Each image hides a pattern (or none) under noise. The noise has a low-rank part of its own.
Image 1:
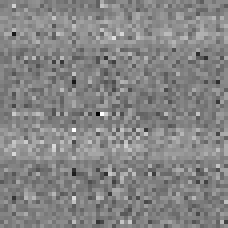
bands of rows
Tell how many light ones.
2
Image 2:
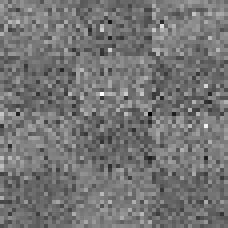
a checkerboard
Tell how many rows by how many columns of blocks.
4 by 3
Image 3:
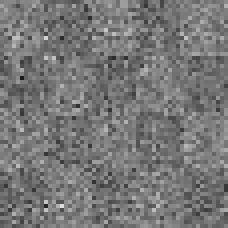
a checkerboard
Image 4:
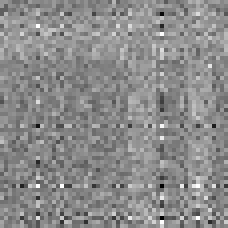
bands of rows crossing bands of columns
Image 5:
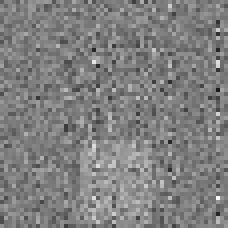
one block
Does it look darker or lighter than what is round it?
lighter
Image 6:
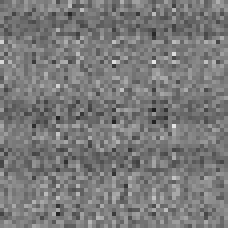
bands of rows
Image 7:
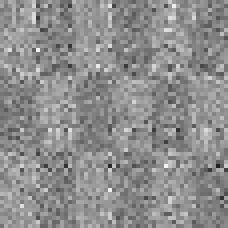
a checkerboard
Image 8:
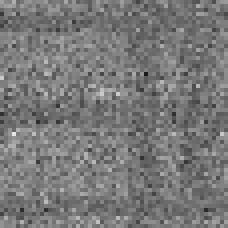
bands of rows crossing bands of columns
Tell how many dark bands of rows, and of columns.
3 and 2
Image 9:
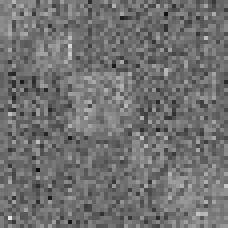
blocks along the diagonal
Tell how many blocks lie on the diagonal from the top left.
5
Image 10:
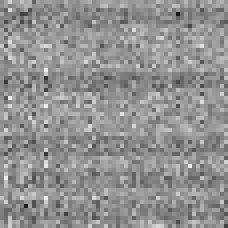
bands of rows
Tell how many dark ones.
5
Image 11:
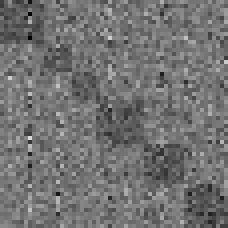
blocks along the diagonal
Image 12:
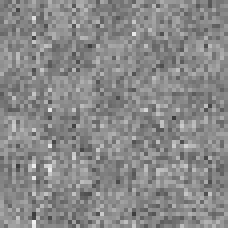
a checkerboard
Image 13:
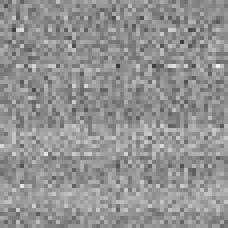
bands of rows
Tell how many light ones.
2
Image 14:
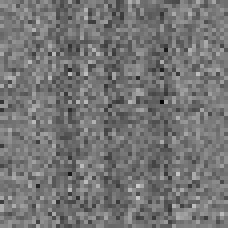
bands of columns
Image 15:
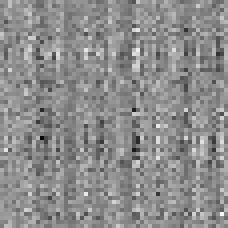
bands of columns
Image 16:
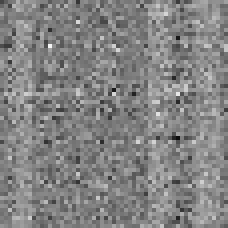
bands of columns
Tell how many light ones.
3
